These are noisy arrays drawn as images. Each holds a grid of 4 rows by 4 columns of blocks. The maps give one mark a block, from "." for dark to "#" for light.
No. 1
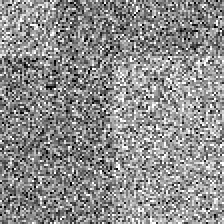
# . . .
. . # #
. . # #
. . # #
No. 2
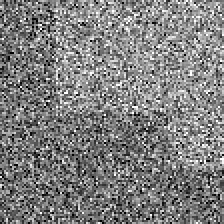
. # # #
. # # #
. . . #
. . . .
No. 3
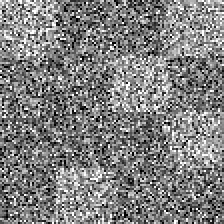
# . . #
. . # .
. . . #
. # . .
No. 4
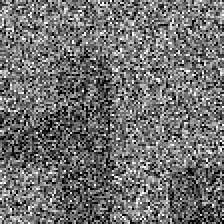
# # # #
# . # #
. . # #
# . # .
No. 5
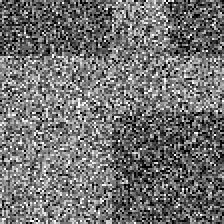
. . # .
# # # #
# # . .
# # . .
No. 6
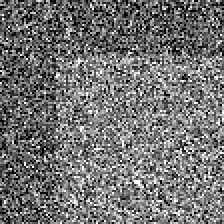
. . . .
. # # #
. # # #
. # # #
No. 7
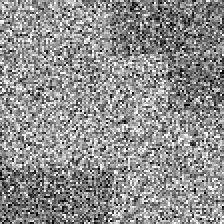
# # . .
# # # .
# # # #
. . # #
